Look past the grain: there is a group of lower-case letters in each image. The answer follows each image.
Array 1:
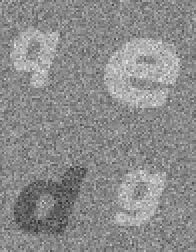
top left: light q; top right: light e; bottom left: dark d; bottom right: light g
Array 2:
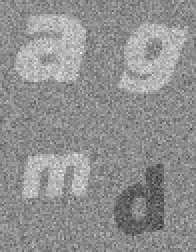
top left: light a; top right: light g; bottom left: light m; bottom right: dark d
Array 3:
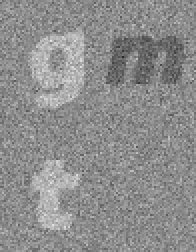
top left: light g; top right: dark m; bottom left: light t
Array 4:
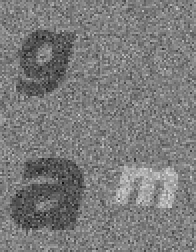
top left: dark g; bottom left: dark a; bottom right: light m
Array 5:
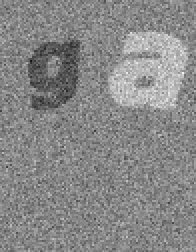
top left: dark g; top right: light a
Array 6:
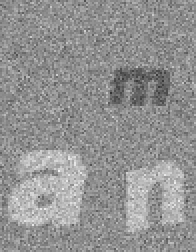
top right: dark m; bottom left: light a; bottom right: light n
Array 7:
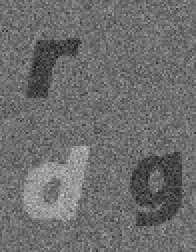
top left: dark r; bottom left: light d; bottom right: dark g
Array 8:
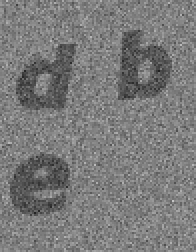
top left: dark d; top right: dark b; bottom left: dark e
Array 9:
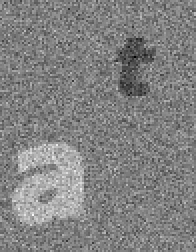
top right: dark t; bottom left: light a
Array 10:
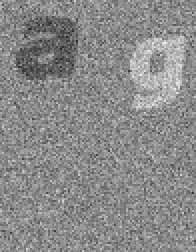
top left: dark a; top right: light g
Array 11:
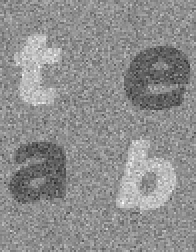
top left: light t; top right: dark e; bottom left: dark a; bottom right: light b
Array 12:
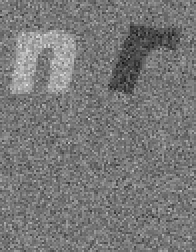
top left: light n; top right: dark r
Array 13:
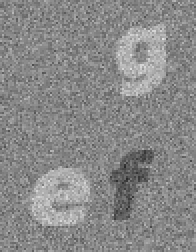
top right: light g; bottom left: light e; bottom right: dark f
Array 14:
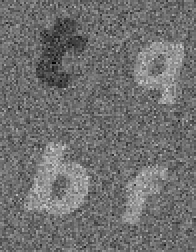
top left: dark t; top right: light q; bottom left: light b; bottom right: light f
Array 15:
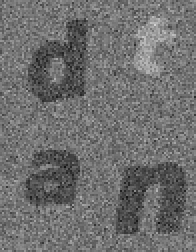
top left: dark d; top right: light t; bottom left: dark a; bottom right: dark n
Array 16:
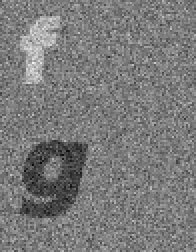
top left: light f; bottom left: dark g
